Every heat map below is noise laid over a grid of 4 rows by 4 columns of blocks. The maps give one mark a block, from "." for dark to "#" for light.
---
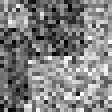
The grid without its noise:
# . . #
. . . #
. # # #
. # # #
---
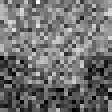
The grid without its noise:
# # # #
# # # #
. # # .
. . . .
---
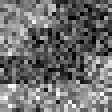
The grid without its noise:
# # . .
# . . .
. . . #
# # # #
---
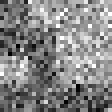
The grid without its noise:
. # # #
. . # #
# . # #
. . . .
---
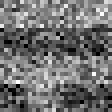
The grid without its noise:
# # # #
. . . .
# # # #
. # . .
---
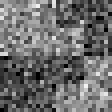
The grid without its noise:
# # . .
# # # .
. . . #
. . # #
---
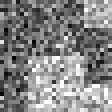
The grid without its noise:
. . . #
. . . .
. # # .
. # # #
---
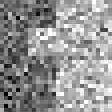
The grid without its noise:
. . # #
. # # #
. . # #
. . # #
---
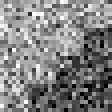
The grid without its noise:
# # # #
# # # .
# # . .
# . . .
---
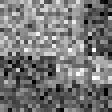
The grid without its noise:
# # # .
# # # .
. . # #
. . . .
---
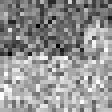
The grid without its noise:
. . . .
. . . #
# # # #
# # # #
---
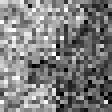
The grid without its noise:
# # # .
# # . .
# . . .
# # . .
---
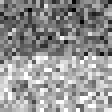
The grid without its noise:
. . . .
. . . .
# # # #
# # # #
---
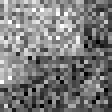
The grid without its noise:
# # # .
# # # .
# . . .
. . . .
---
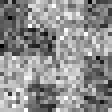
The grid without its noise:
. # # .
. . # #
# # # .
# . # .
